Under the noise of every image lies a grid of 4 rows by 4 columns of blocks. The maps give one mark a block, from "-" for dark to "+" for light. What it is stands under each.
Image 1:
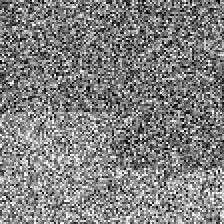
- - - -
- - - -
+ + - -
+ + + +
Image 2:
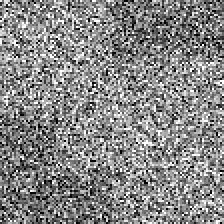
+ + - -
+ + + +
- + + +
- - + +
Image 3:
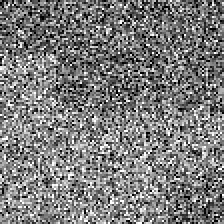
- - - -
+ - - -
+ + + +
+ + + -
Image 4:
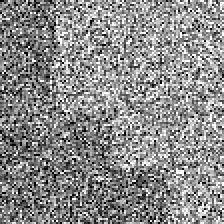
- + + +
- + + +
- - + +
- - - +
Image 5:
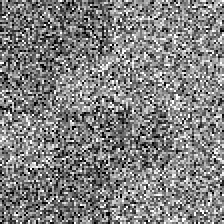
- - + +
- + + +
+ - - +
- - + +
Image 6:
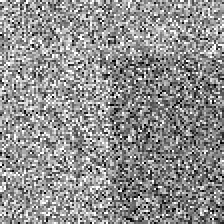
+ + + +
+ + - -
+ + - -
+ + - -
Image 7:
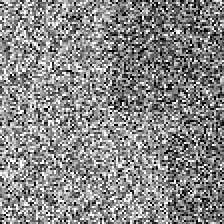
+ + - -
+ + - -
+ + + -
+ + + -
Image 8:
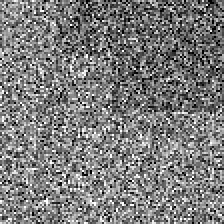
+ - - -
+ + - -
+ + + +
+ + + +
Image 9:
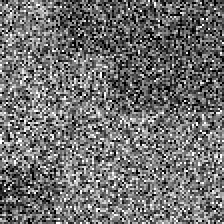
+ - - -
+ + - -
+ + + +
- + + +
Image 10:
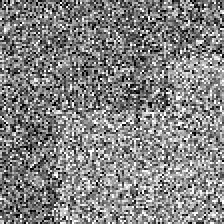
- - - -
- - - +
- + + +
- + + +
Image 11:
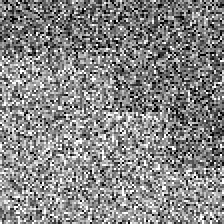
- - - -
+ + - -
+ + + -
+ + + +
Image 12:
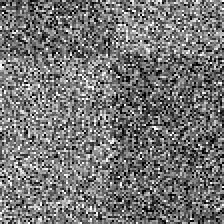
- - + +
+ + - -
+ + - -
+ + - -
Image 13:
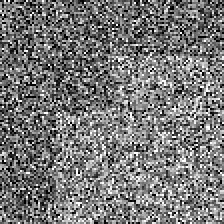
- - - -
- - + +
- + + +
- + + +
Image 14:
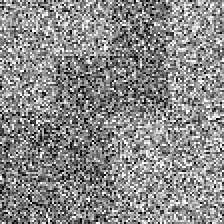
+ + - +
+ - - +
- - + +
- - + +
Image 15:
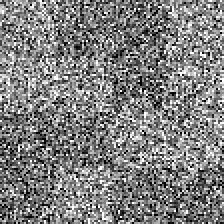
+ - - +
+ + - +
- - + +
- + - -
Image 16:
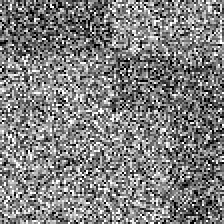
- - + +
+ + - -
+ + + -
+ + + -
